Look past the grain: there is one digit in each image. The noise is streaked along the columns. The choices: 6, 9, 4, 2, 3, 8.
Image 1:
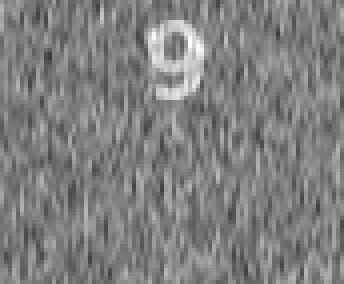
9
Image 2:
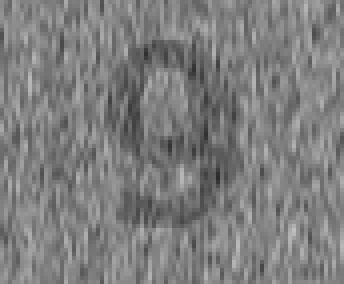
9
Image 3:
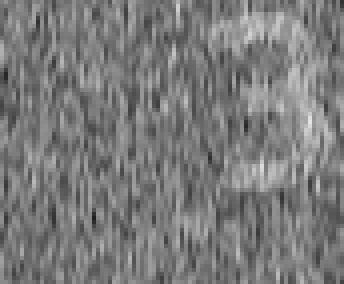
3
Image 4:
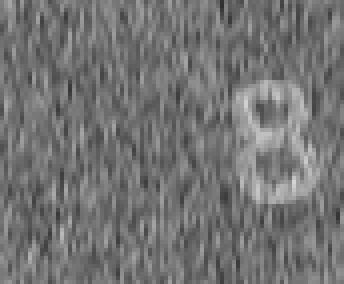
8
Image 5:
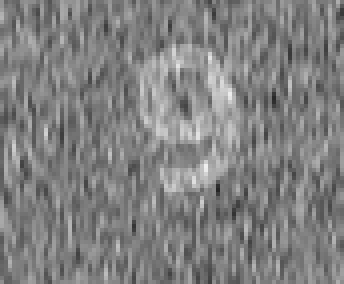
9
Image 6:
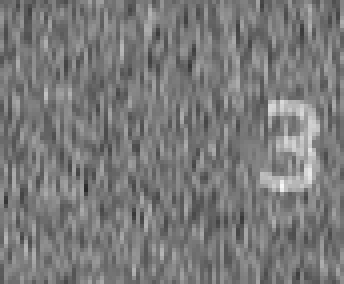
3
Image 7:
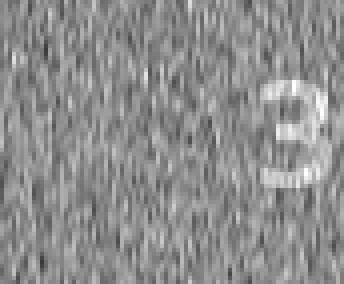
3
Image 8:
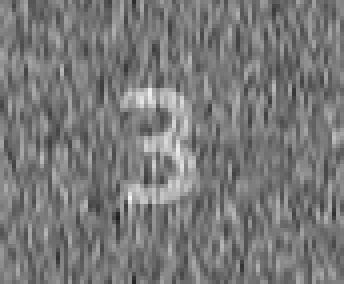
3
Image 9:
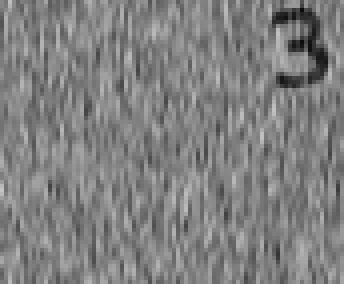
3
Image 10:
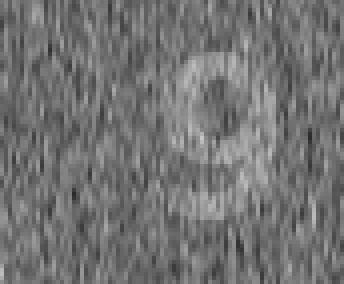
9
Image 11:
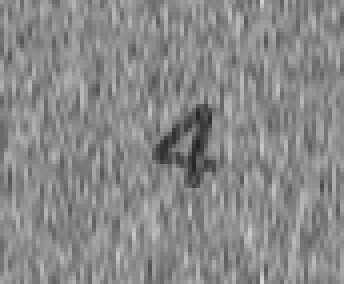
4
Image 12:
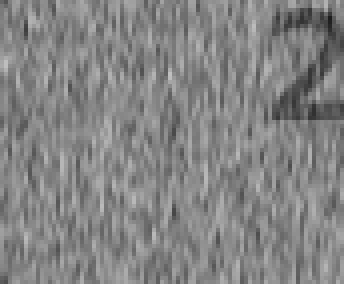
2
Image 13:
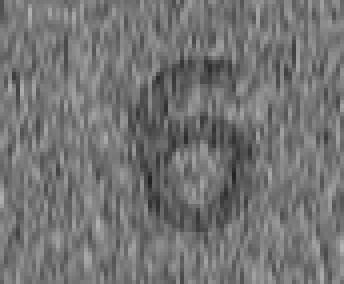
6
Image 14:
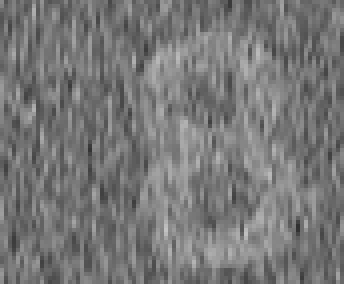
8
